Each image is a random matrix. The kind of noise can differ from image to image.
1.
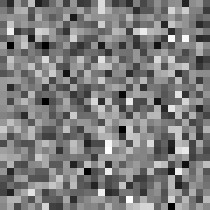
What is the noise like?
low rank plus noise
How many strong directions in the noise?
five to eight
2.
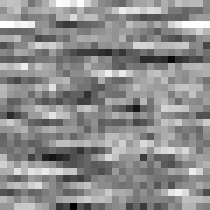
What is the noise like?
streaked along the rows
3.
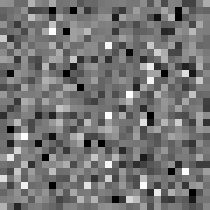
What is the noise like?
heavy tails
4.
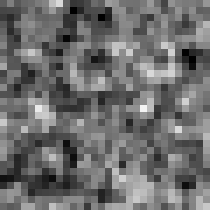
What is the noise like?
blotchy
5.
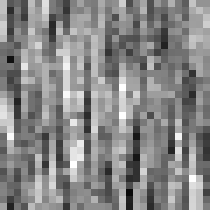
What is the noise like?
streaked along the columns
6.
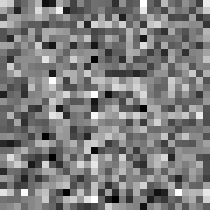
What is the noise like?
low rank plus noise
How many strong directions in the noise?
five to eight
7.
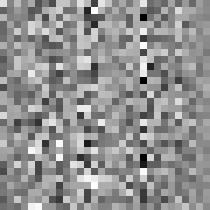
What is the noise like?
columns of uneven size
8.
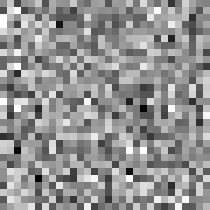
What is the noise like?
low rank plus noise
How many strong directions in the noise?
five to eight
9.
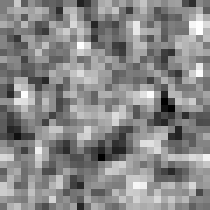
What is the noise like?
blotchy
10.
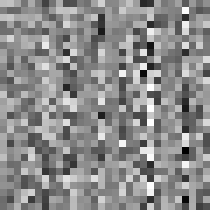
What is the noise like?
columns of uneven size
